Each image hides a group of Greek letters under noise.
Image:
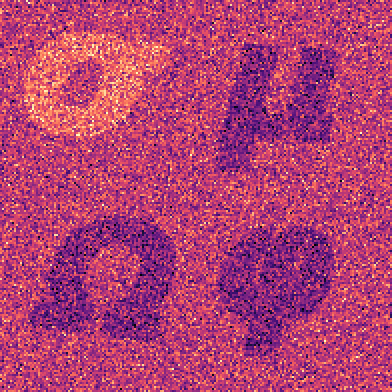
top left: light sigma; top right: dark mu; bottom left: dark omega; bottom right: dark phi
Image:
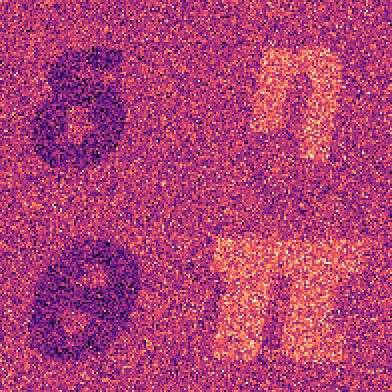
top left: dark delta; top right: light eta; bottom left: dark theta; bottom right: light pi
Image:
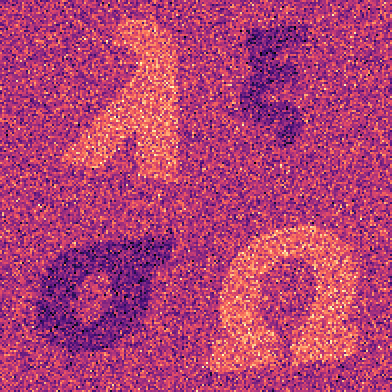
top left: light lambda; top right: dark xi; bottom left: dark sigma; bottom right: light omega
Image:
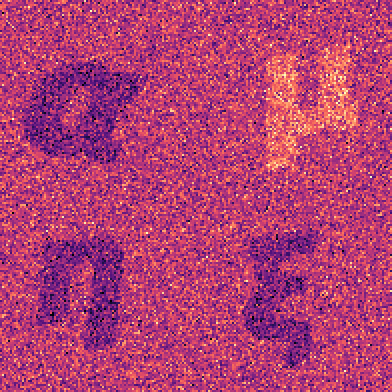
top left: dark alpha; top right: light mu; bottom left: dark eta; bottom right: dark xi
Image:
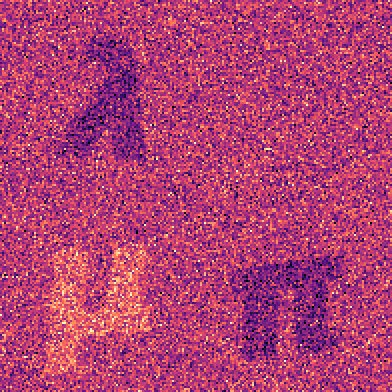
top left: dark lambda; bottom left: light mu; bottom right: dark pi
